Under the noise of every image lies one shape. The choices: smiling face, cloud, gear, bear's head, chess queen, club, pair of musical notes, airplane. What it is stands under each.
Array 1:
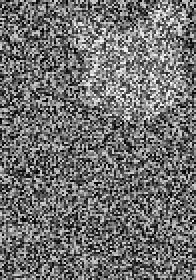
bear's head
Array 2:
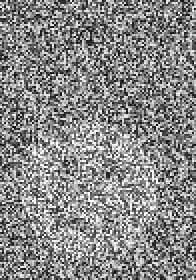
smiling face
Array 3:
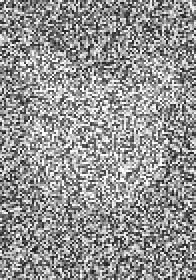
bear's head
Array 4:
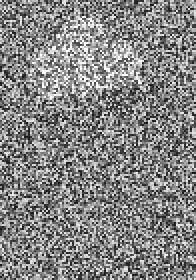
cloud
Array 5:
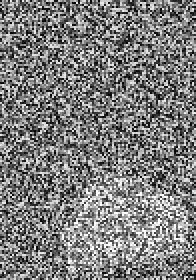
cloud
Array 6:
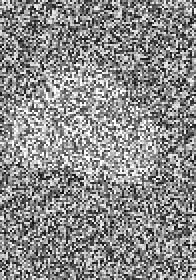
cloud
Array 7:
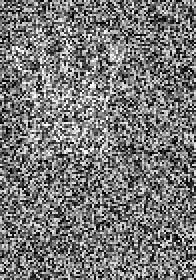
chess queen
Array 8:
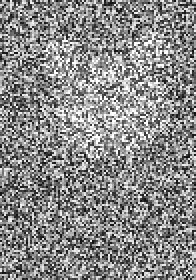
bear's head
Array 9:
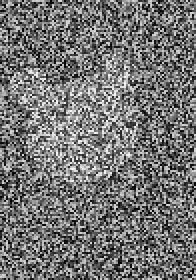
bear's head
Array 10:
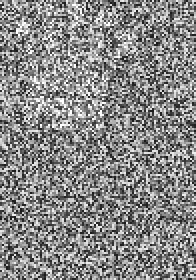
chess queen
